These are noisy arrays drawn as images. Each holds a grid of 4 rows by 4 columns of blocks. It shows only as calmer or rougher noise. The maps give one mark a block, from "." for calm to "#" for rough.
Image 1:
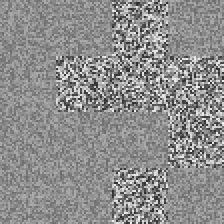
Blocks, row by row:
..#.
.###
...#
..#.
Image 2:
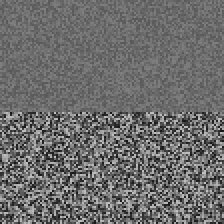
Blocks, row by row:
....
....
####
####
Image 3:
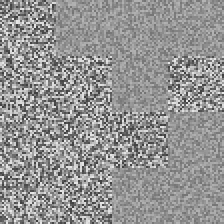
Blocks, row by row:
#...
##.#
###.
##..
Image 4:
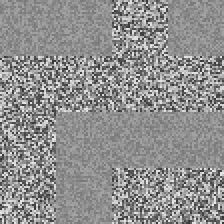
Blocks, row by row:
..#.
####
#...
#.##
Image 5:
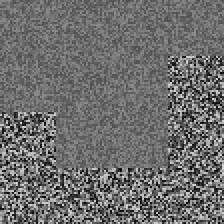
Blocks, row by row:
....
...#
#..#
####
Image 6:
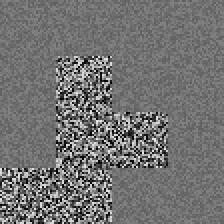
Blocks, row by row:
....
.#..
.##.
##..
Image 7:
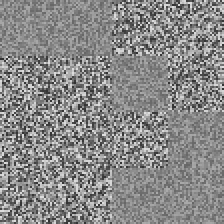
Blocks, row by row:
..##
##.#
###.
##..
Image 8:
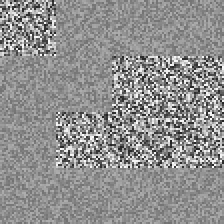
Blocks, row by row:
#...
..##
.###
....
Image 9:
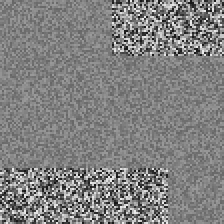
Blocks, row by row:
..##
....
....
###.
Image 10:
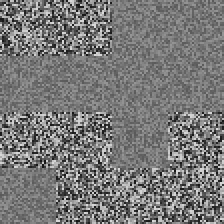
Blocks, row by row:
##..
....
##.#
.###
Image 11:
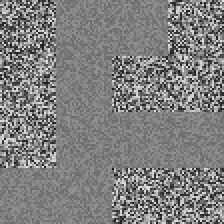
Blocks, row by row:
#..#
#.##
#...
..##
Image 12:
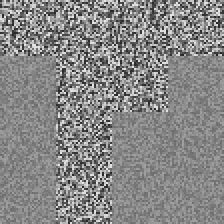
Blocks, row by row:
####
.##.
.#..
.#..
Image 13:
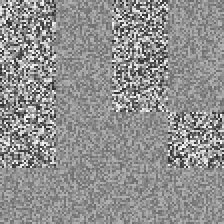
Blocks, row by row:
#.#.
#.#.
#..#
....
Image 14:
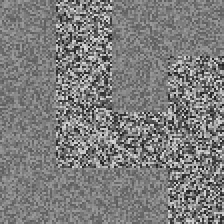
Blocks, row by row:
.#..
.#.#
.###
...#
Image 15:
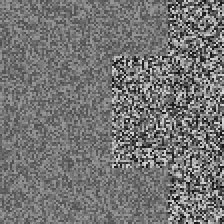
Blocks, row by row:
...#
..##
..##
...#
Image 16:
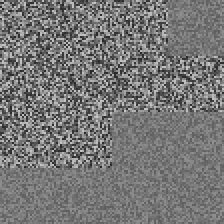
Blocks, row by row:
###.
####
##..
....
